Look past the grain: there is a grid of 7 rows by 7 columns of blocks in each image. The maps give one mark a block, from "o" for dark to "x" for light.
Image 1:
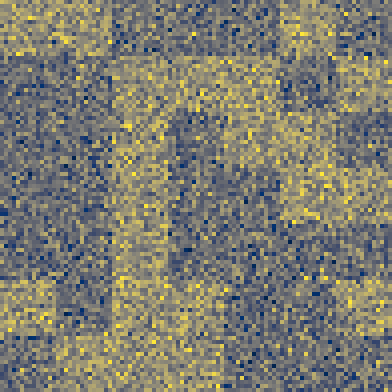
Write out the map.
x x o o o x o
o o x x x o x
o o x o x x o
o o x o o x x
o o x o o o o
x o x x o o x
o x x x o o o
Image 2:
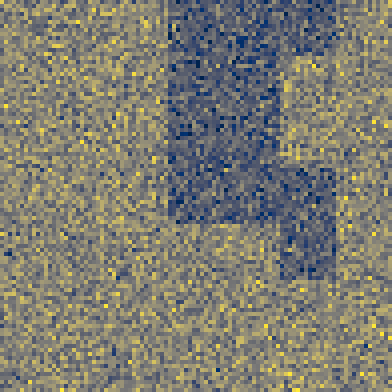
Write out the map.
x x x o o o x
x x x o o x x
x x x o o x x
x x x o o o x
x x x x x o x
x x x x x x x
x x x x x x x
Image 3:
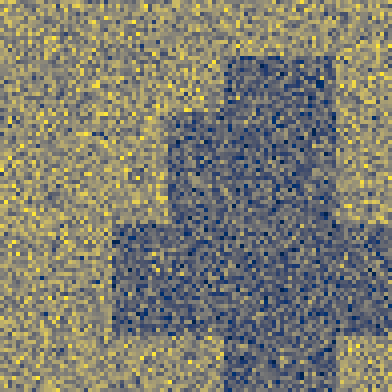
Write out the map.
x x x x x x x
x x x x o o x
x x x o o o x
x x x o o o x
x x o o o o o
x x o o o o o
x x x x o o x
